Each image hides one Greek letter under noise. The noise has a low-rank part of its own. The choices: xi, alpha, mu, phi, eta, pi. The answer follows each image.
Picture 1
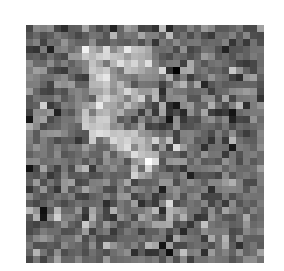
xi
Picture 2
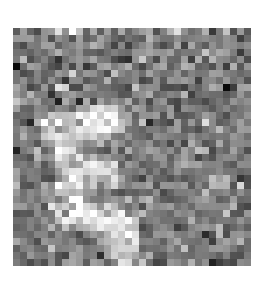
xi
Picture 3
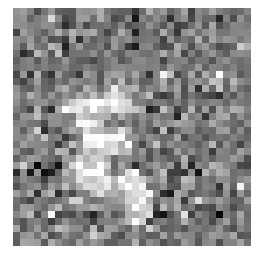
xi
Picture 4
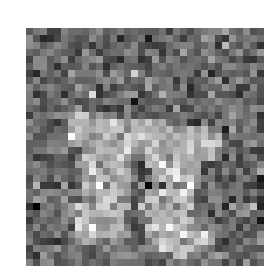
pi
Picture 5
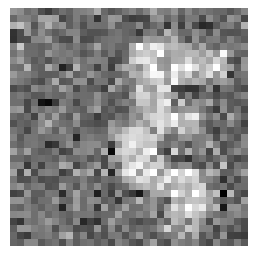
xi
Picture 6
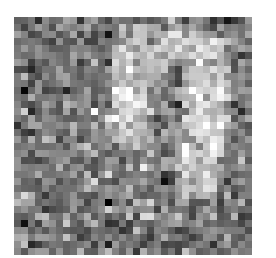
eta
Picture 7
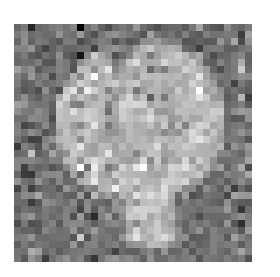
phi
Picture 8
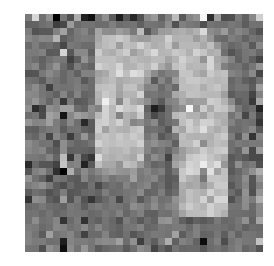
eta
